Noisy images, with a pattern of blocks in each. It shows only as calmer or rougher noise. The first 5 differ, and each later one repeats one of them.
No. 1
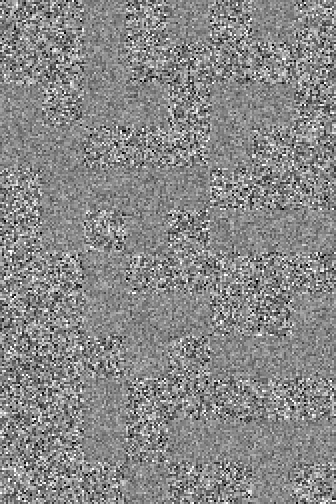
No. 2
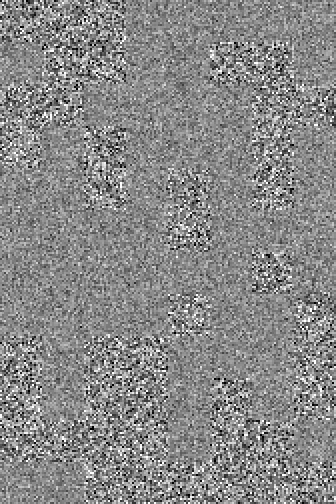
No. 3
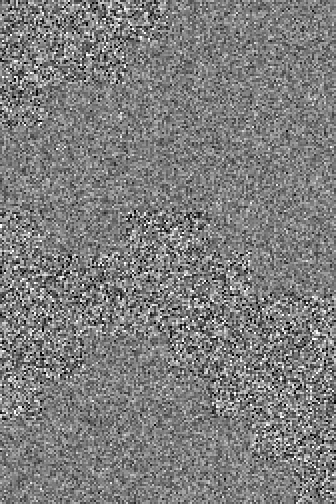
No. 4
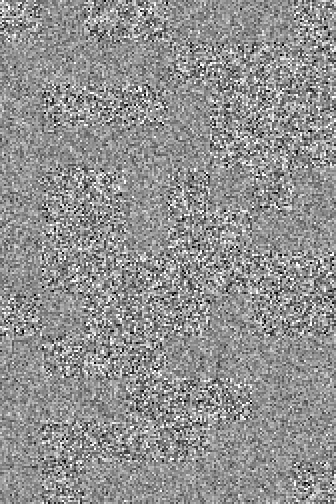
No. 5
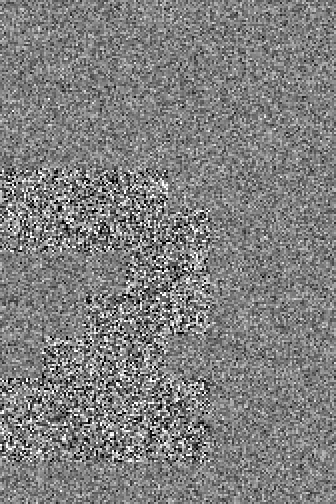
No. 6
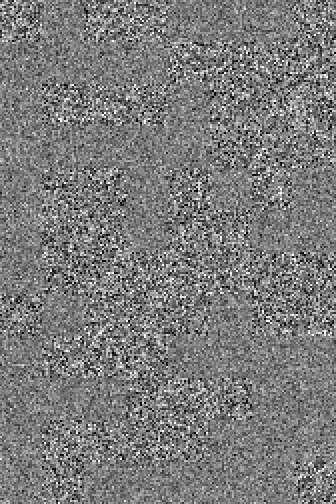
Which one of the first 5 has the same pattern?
4
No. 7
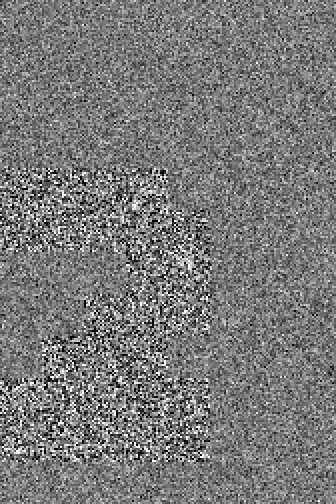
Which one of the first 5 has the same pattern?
5
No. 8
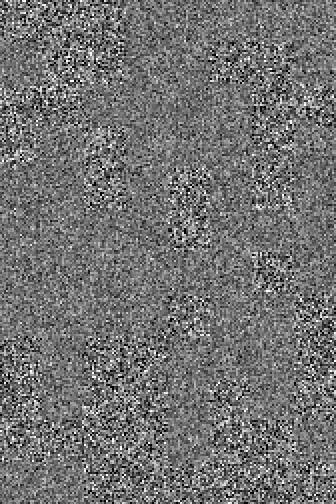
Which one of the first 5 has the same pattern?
2
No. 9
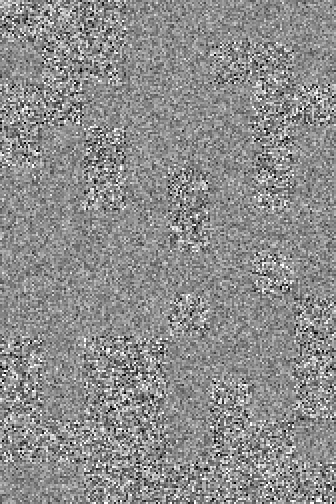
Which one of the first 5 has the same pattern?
2
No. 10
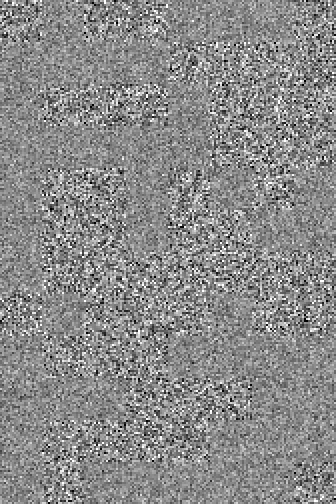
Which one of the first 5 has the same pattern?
4
